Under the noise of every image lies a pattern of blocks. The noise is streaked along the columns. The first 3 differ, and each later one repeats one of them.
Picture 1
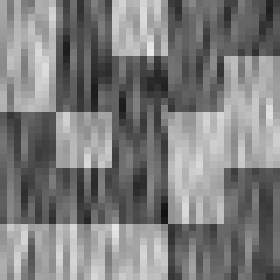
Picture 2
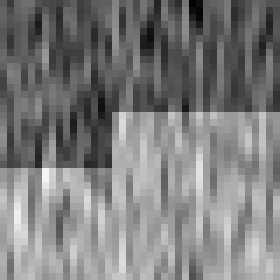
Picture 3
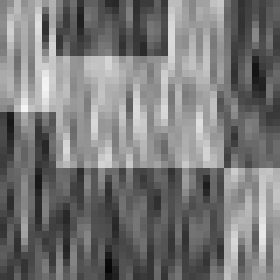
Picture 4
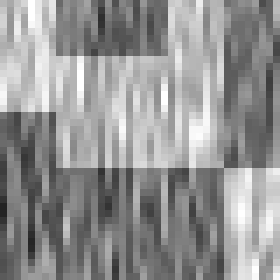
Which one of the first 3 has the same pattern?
3
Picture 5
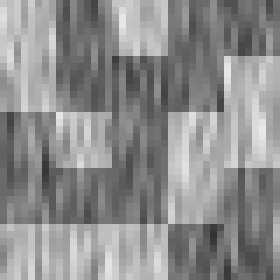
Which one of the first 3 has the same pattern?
1
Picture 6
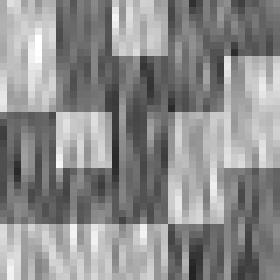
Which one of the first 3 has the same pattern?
1
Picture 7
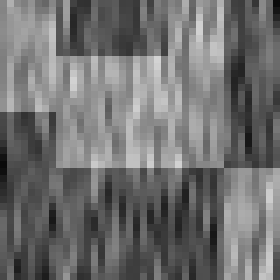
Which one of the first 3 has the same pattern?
3
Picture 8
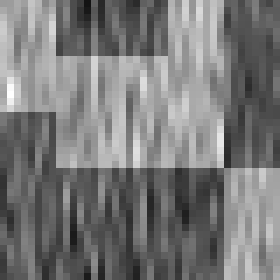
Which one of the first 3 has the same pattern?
3
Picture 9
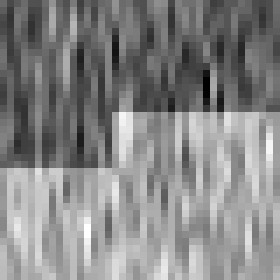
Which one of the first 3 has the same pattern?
2
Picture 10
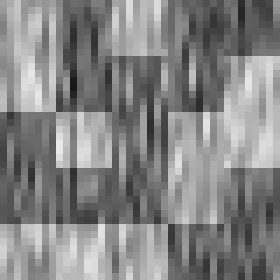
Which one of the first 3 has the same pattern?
1
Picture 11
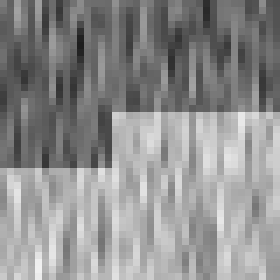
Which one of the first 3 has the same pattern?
2
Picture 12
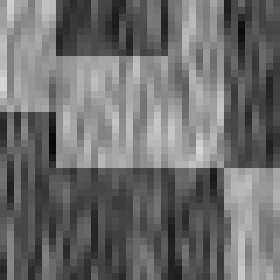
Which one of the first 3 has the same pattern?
3
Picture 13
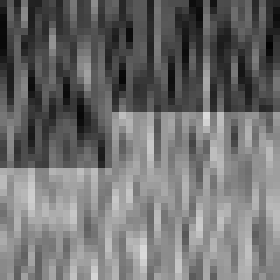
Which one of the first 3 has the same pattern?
2
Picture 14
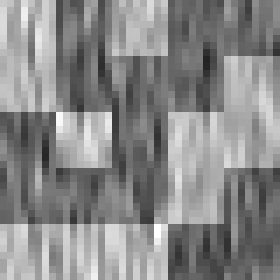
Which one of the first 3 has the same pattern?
1
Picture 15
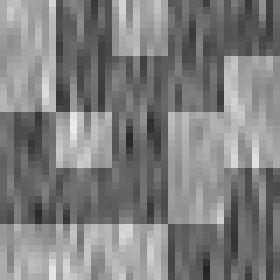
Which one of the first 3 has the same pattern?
1
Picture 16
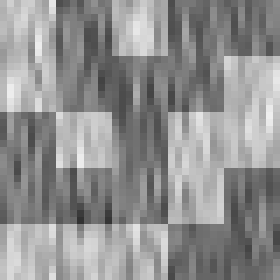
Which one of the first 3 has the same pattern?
1
